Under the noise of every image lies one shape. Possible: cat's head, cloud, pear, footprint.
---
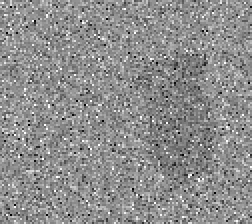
footprint
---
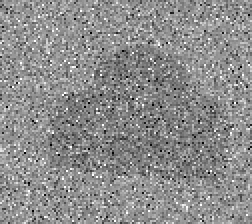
cloud
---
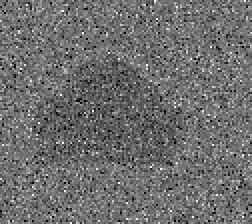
cloud
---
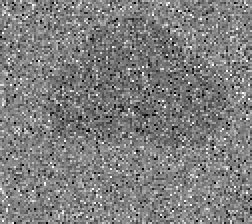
cloud
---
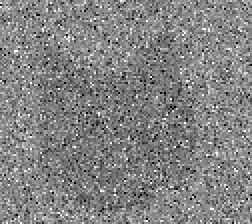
cat's head
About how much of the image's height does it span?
nearly all
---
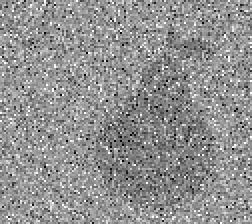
pear
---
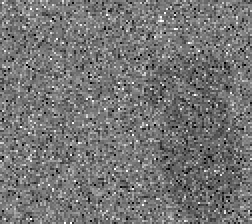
footprint
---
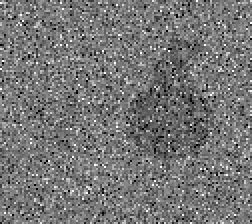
pear
